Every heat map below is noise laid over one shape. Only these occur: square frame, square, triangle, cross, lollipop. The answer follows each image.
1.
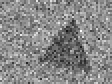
triangle
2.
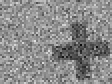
cross
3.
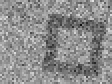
square frame
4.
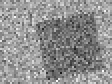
square
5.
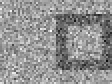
square frame
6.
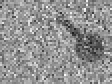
lollipop
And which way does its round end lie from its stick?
down and right
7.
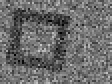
square frame
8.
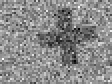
cross
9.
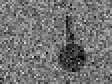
lollipop
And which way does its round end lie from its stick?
down
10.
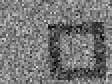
square frame
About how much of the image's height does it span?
two thirds
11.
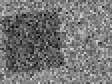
square
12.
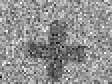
cross
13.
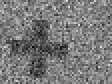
cross
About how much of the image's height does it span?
two thirds
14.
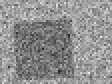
square
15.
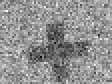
cross
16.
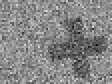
cross
